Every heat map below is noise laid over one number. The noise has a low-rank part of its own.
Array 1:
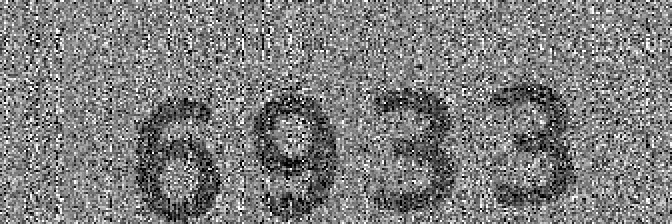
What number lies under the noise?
6933
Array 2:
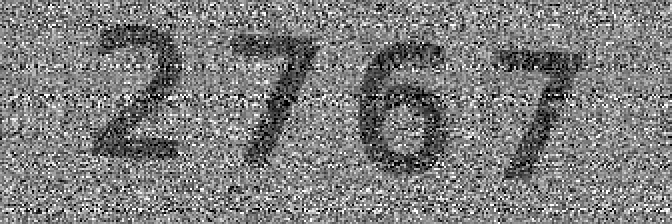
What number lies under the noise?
2767
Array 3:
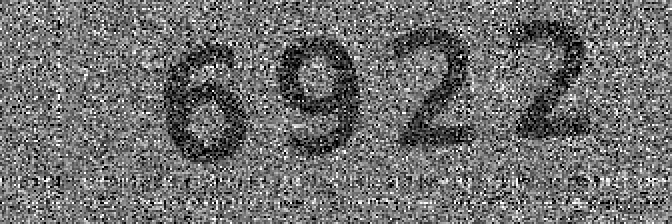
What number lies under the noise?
6922
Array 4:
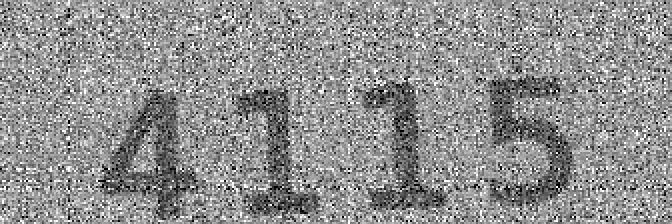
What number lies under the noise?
4115
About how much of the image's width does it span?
two thirds
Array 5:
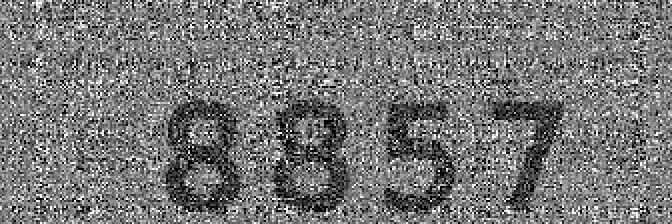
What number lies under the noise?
8857
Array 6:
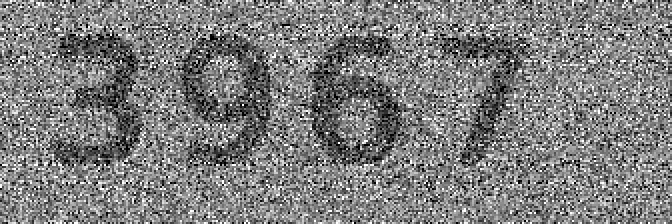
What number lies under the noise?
3967
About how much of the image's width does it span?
two thirds
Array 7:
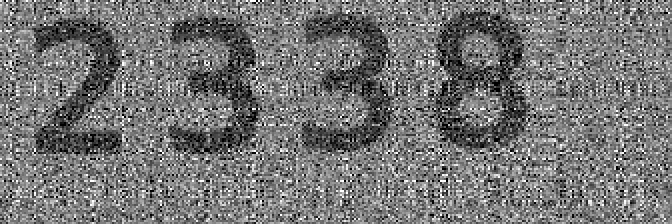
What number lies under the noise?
2338
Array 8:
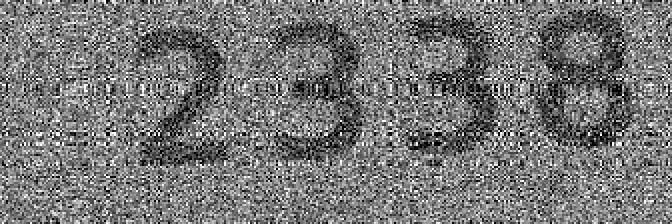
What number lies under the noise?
2338
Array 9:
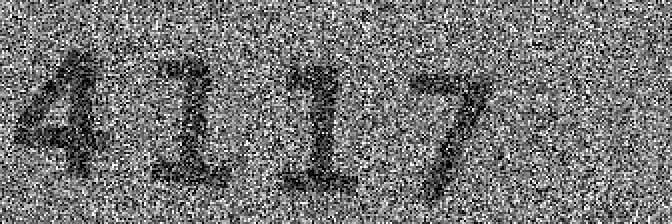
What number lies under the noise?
4117
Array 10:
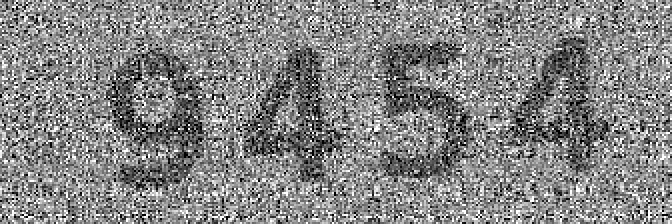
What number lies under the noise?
9454
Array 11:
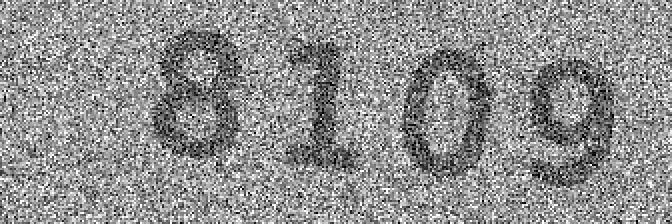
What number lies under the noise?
8109
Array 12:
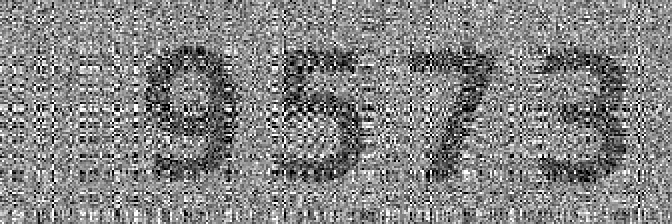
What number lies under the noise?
9573
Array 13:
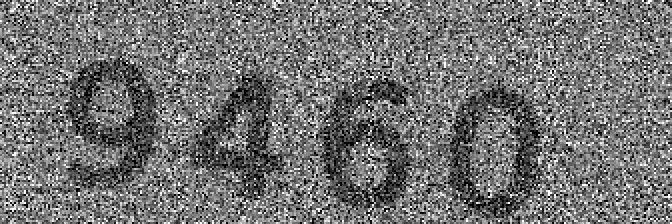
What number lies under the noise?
9460
